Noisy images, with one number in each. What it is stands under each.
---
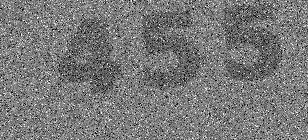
455
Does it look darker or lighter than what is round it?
darker
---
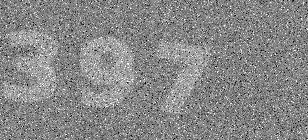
397
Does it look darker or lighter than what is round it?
lighter
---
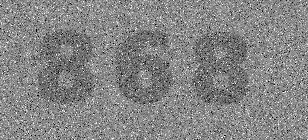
868
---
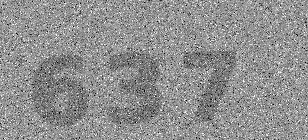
637
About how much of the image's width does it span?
two thirds
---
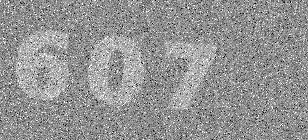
607
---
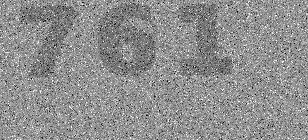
761
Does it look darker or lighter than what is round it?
darker
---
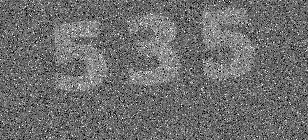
535
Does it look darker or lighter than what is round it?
lighter
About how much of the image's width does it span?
two thirds
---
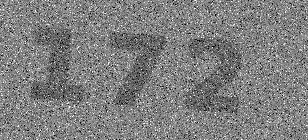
172
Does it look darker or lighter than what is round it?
darker
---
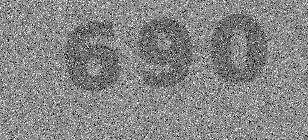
690
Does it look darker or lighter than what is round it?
darker
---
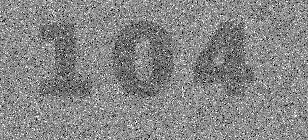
104
